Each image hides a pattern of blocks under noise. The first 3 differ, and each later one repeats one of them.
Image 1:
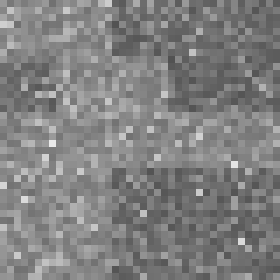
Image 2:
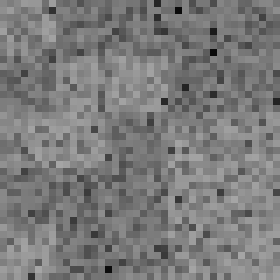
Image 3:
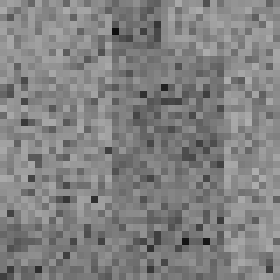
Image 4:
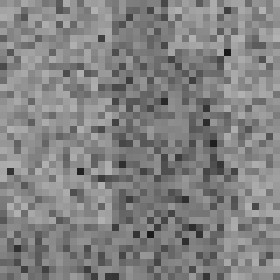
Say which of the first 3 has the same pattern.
3
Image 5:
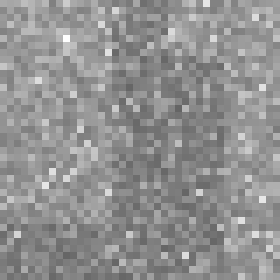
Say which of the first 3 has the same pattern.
3
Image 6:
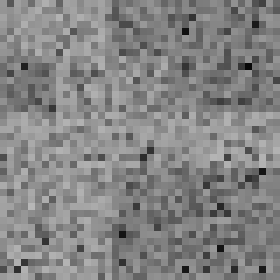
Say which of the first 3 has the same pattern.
1
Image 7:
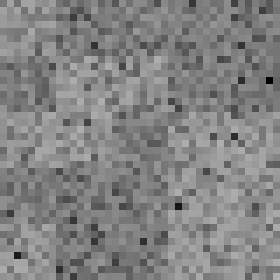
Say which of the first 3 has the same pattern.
2
